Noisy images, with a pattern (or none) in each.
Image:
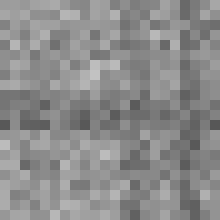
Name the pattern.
bands of rows crossing bands of columns
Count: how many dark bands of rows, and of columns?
1 and 2
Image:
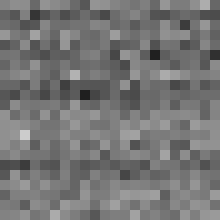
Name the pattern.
bands of rows
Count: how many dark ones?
4
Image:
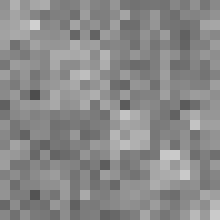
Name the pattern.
blocks along the diagonal
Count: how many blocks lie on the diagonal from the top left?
5
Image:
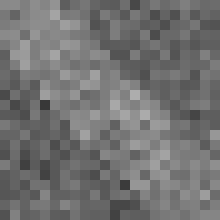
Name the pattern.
a diagonal band
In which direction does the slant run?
top left to bottom right
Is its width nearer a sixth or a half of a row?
a half
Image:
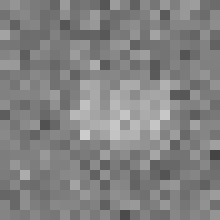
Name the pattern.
one block
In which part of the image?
centre
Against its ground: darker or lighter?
lighter
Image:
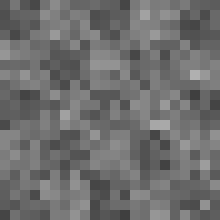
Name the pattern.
a checkerboard
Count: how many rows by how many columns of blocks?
5 by 5
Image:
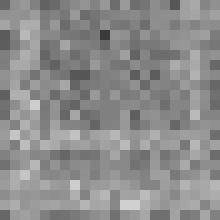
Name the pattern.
bands of rows crossing bands of columns
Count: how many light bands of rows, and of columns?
2 and 2
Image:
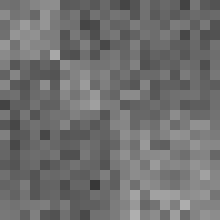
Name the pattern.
blocks along the diagonal
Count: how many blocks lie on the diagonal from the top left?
3
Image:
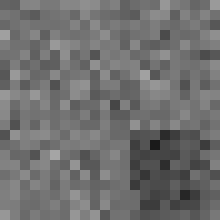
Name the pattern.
one block
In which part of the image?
bottom right
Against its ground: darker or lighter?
darker
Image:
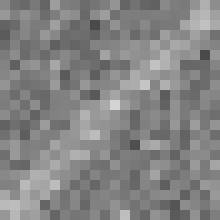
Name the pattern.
a diagonal band
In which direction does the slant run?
bottom left to top right
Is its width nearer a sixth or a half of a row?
a sixth
